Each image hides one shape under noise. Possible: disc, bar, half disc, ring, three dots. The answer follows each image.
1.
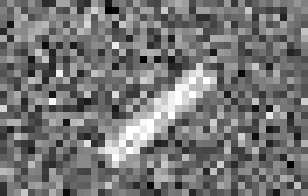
bar
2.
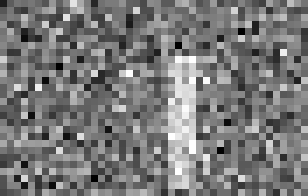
bar
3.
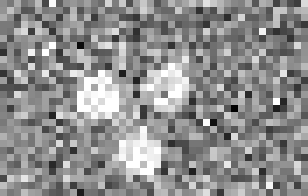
three dots
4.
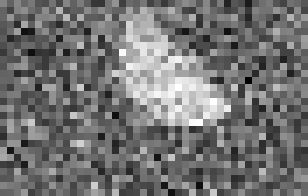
half disc
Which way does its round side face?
down and left
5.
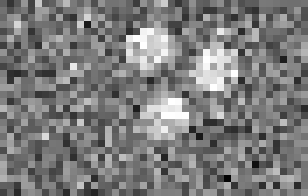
three dots
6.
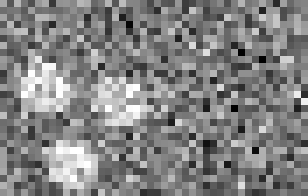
three dots
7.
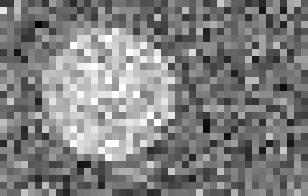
disc
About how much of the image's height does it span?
two thirds
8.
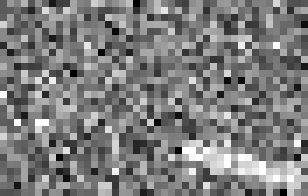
bar
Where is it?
bottom right
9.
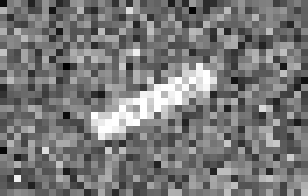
bar
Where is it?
centre
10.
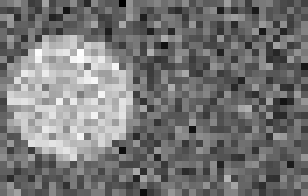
disc
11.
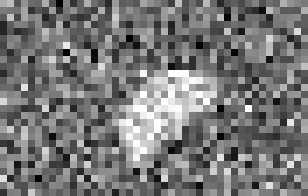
half disc
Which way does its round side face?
up and left
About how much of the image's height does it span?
half
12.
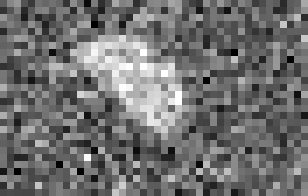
half disc
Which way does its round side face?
up and right
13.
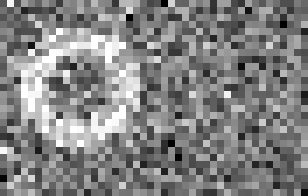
ring
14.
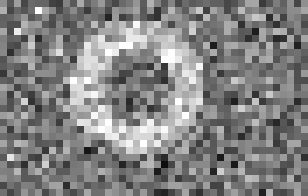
ring
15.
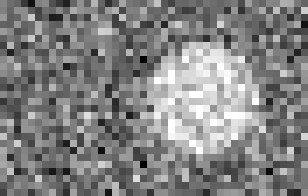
disc
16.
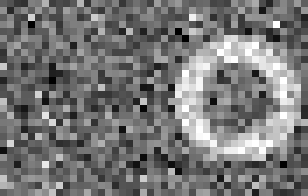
ring
